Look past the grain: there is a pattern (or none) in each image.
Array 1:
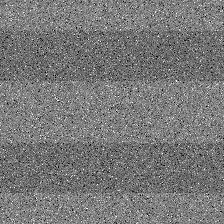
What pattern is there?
horizontal stripes
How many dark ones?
2
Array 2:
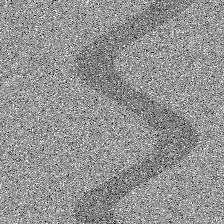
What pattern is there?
a wavy band
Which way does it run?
top to bottom
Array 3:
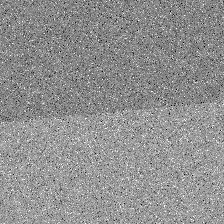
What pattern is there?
a sharp edge
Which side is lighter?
bottom
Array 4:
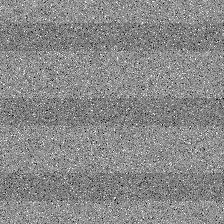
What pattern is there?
horizontal stripes
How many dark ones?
3
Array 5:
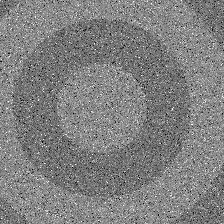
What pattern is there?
rings round one point
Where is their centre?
centre
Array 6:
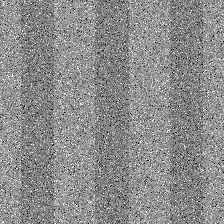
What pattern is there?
vertical stripes
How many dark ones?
3
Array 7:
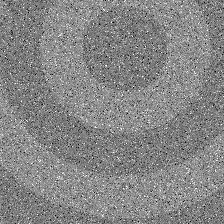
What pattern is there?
rings round one point
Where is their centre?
top middle
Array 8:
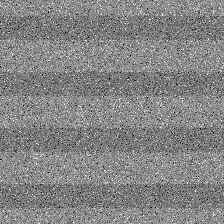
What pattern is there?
horizontal stripes
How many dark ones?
4
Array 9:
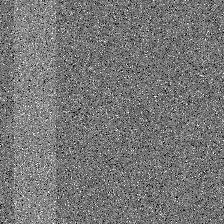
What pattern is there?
one vertical stripe
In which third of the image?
left
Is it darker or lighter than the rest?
lighter
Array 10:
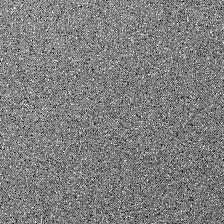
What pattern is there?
a smooth slope
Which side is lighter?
top left
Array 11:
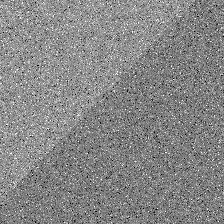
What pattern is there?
a sharp edge
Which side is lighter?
top left
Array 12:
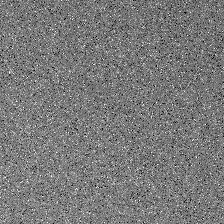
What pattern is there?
a smooth slope
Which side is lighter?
bottom left
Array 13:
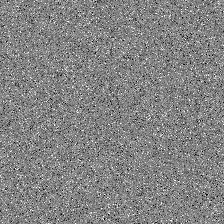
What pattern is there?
only noise
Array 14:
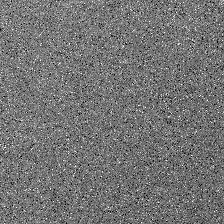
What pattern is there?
a smooth slope
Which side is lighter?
top left
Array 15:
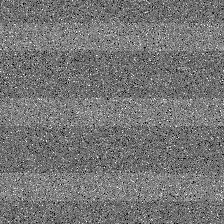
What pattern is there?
horizontal stripes
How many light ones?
3
